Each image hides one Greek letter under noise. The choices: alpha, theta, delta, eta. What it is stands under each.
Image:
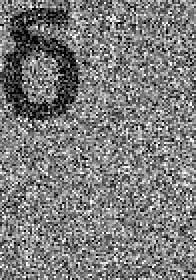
delta
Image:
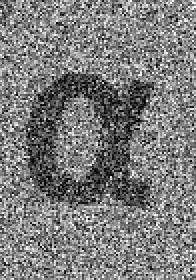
alpha
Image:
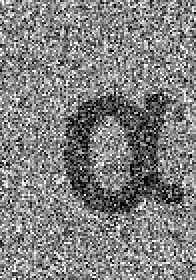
alpha
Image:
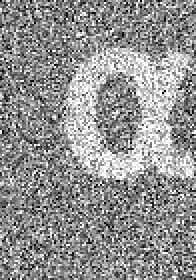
alpha
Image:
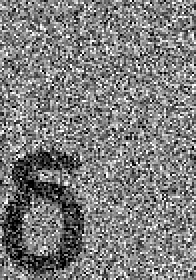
delta
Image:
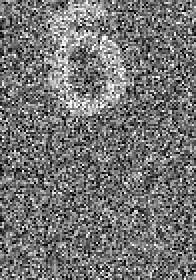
delta
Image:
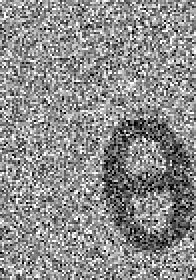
theta
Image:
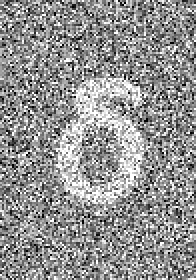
delta
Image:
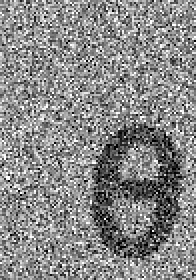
theta
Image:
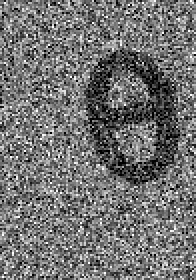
theta
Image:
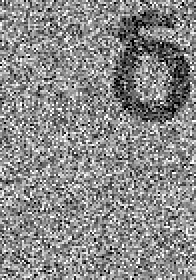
delta
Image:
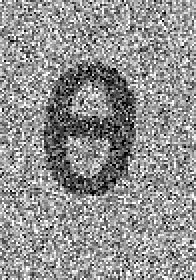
theta
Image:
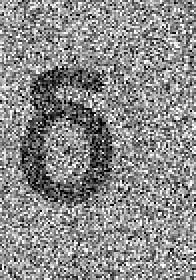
delta
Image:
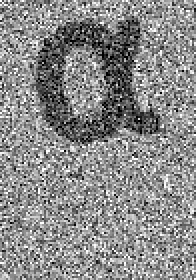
alpha
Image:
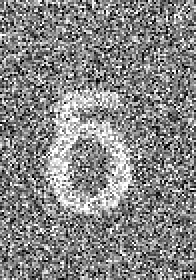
delta
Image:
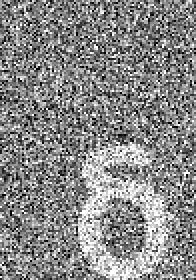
delta
